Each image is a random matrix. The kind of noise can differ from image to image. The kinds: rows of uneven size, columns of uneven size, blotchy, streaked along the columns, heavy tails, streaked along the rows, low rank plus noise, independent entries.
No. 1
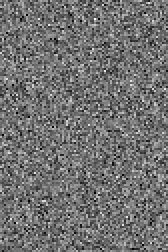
independent entries
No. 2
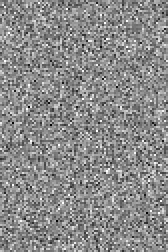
independent entries
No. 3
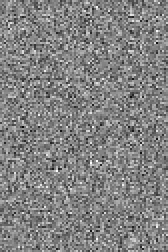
low rank plus noise
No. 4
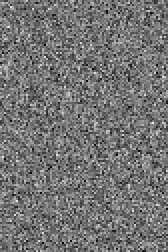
independent entries
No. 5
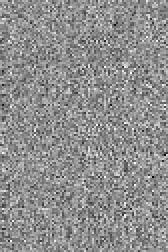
low rank plus noise
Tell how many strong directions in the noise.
three or four
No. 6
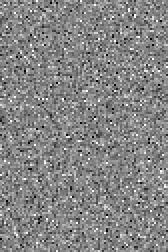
heavy tails
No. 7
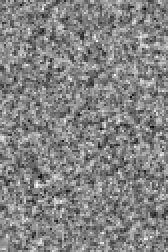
blotchy
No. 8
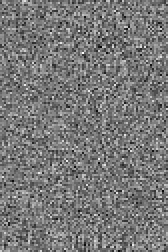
low rank plus noise
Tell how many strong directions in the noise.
two
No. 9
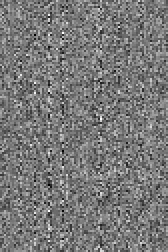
columns of uneven size
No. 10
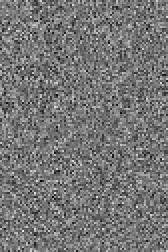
low rank plus noise
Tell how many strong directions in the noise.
five to eight
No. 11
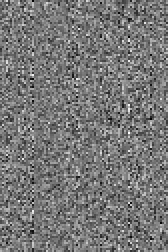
columns of uneven size
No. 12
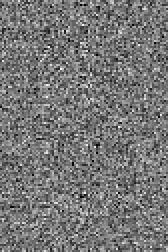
low rank plus noise
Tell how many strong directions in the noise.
one
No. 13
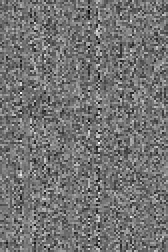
columns of uneven size
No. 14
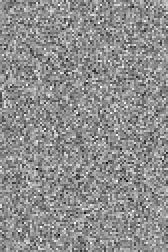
independent entries
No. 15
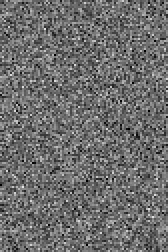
independent entries
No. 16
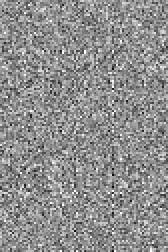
low rank plus noise
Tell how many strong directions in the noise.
one
